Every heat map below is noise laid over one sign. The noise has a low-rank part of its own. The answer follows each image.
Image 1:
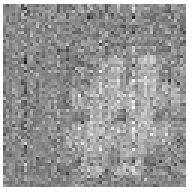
light hash sign
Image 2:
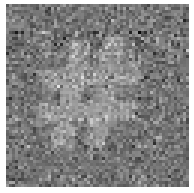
light hash sign
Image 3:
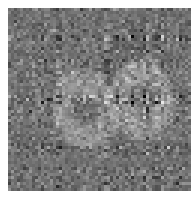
light infinity sign
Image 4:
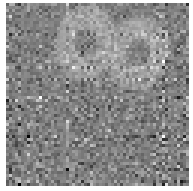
light infinity sign
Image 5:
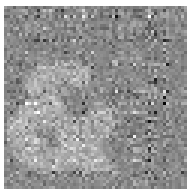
light ampersand
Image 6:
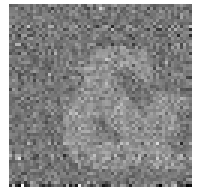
light ampersand
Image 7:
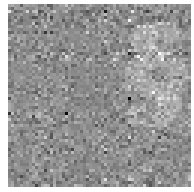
light section sign
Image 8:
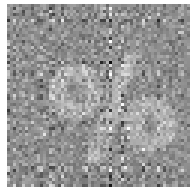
light percent sign
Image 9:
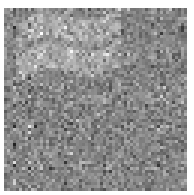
light approximately sign
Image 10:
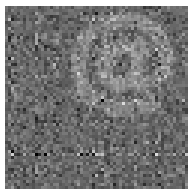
light at sign
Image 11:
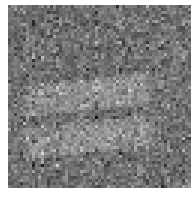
light equals sign
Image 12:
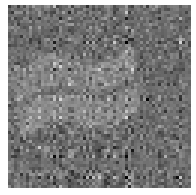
light approximately sign
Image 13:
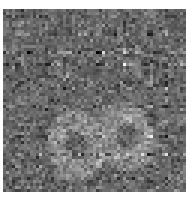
light infinity sign
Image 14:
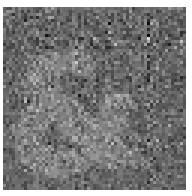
light ampersand
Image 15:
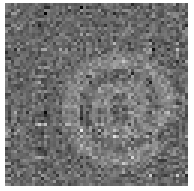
light at sign
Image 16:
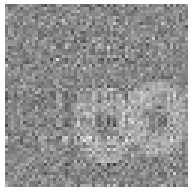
light infinity sign
